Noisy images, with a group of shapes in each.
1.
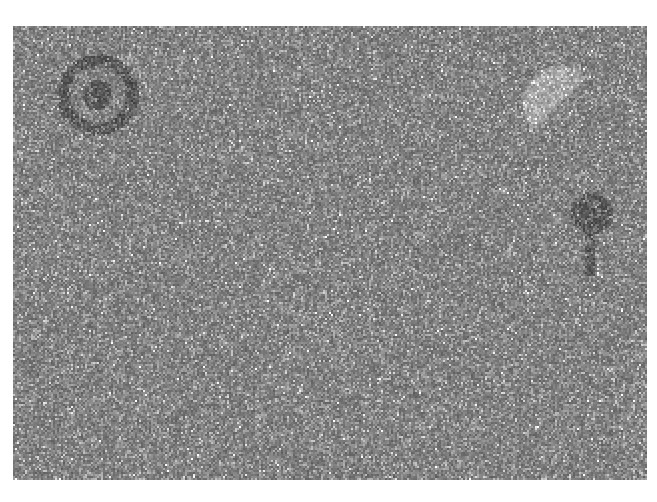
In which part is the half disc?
top right
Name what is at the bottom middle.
nothing
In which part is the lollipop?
middle right
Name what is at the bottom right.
nothing
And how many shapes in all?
3
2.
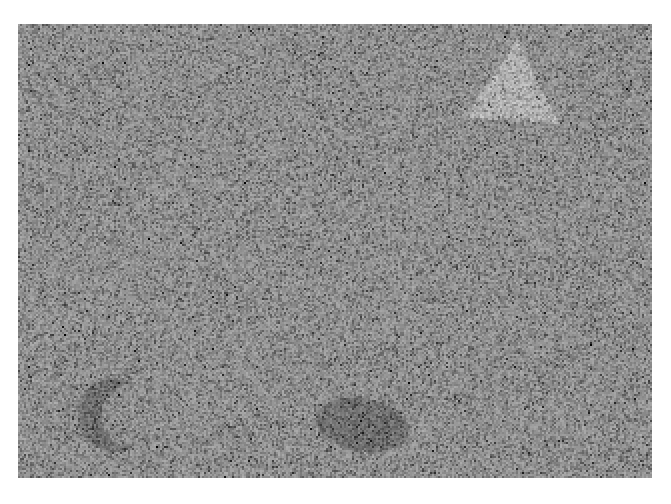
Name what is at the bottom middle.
ellipse
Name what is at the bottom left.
crescent
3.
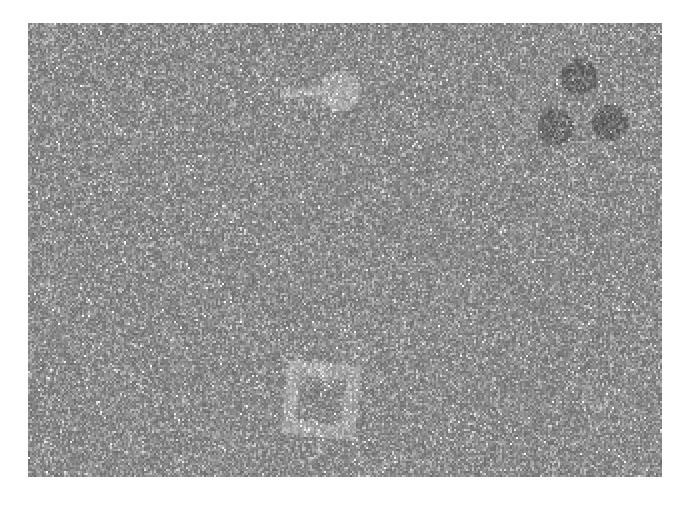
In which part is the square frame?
bottom middle
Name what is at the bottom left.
nothing
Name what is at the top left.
nothing
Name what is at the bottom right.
nothing
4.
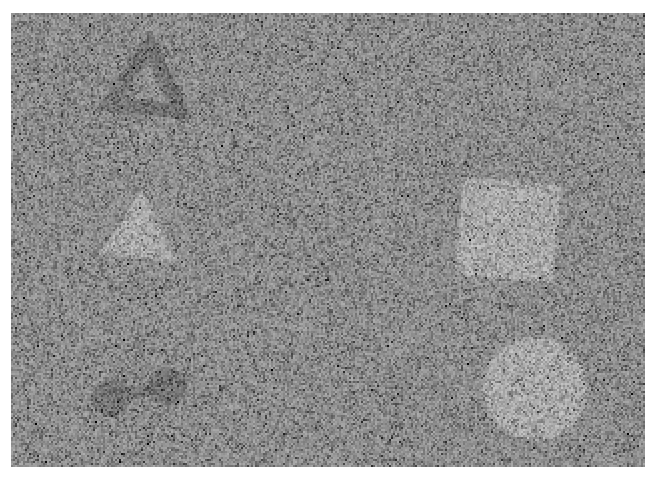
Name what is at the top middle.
nothing
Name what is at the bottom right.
disc
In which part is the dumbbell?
bottom left
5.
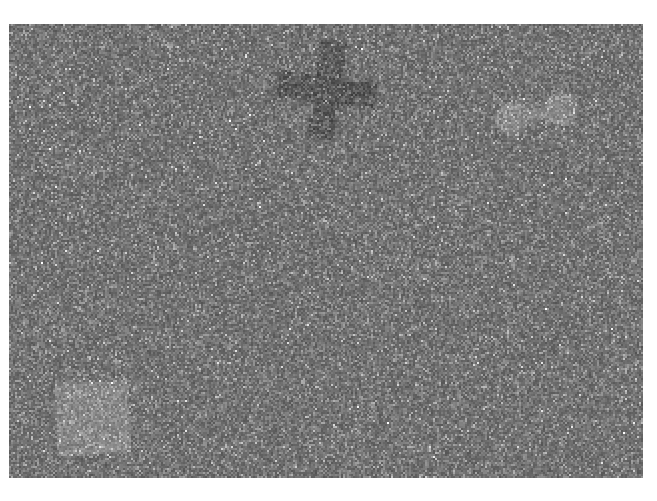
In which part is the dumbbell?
top right
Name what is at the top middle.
cross
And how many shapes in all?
3
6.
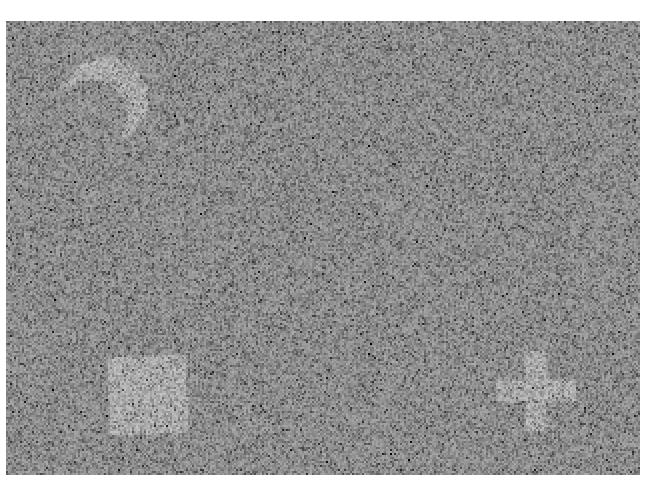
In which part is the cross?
bottom right
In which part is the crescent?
top left
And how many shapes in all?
3
